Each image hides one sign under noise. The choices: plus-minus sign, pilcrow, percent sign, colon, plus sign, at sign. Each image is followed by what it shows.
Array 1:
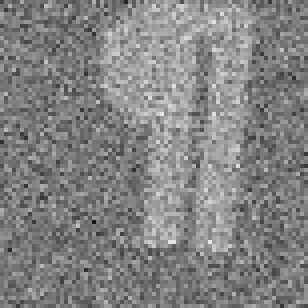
light pilcrow
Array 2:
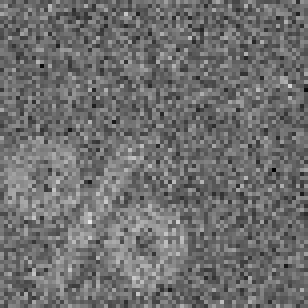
light percent sign
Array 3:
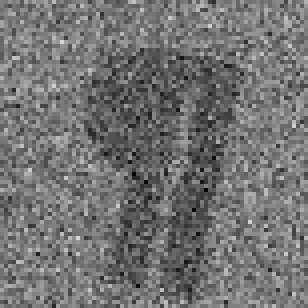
dark pilcrow
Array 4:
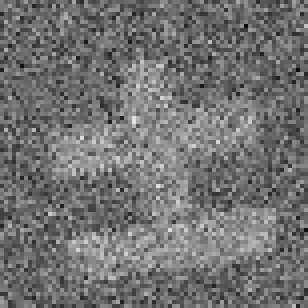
light plus-minus sign
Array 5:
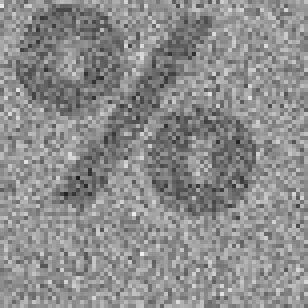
dark percent sign
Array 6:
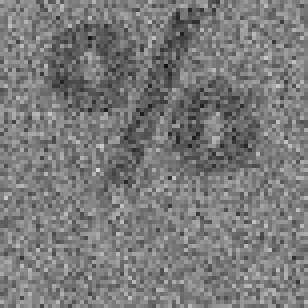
dark percent sign
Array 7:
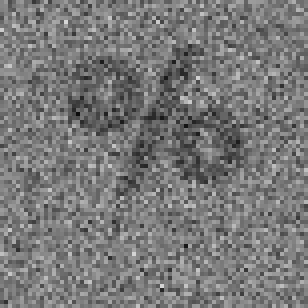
dark percent sign
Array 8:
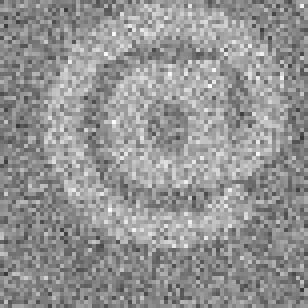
light at sign
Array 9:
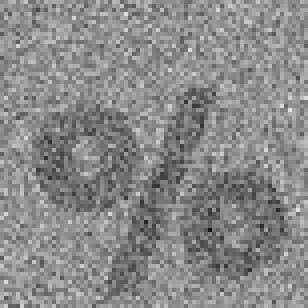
dark percent sign
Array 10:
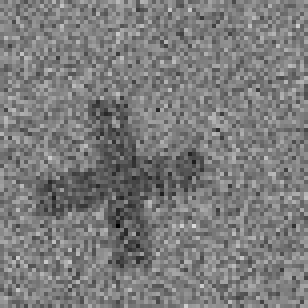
dark plus sign
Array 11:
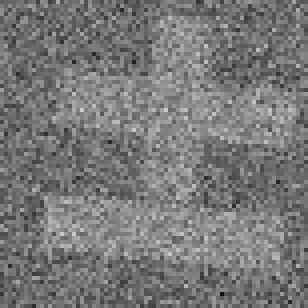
light plus-minus sign
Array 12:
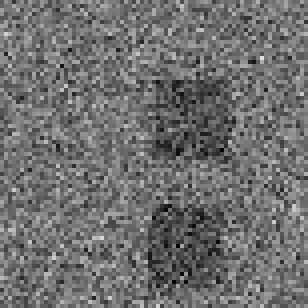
dark colon
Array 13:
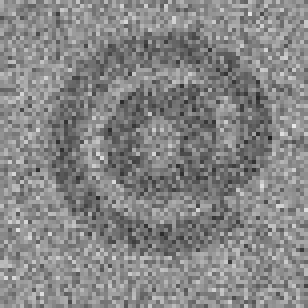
dark at sign
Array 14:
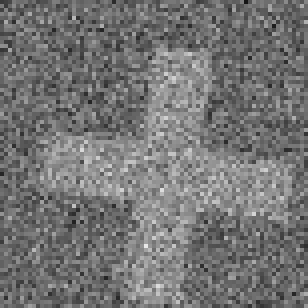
light plus sign
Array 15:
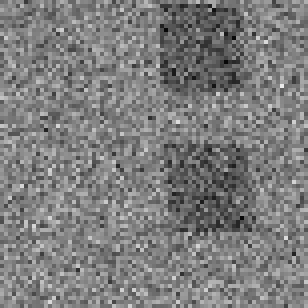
dark colon
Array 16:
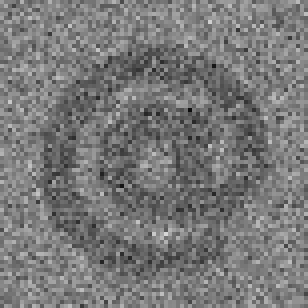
dark at sign
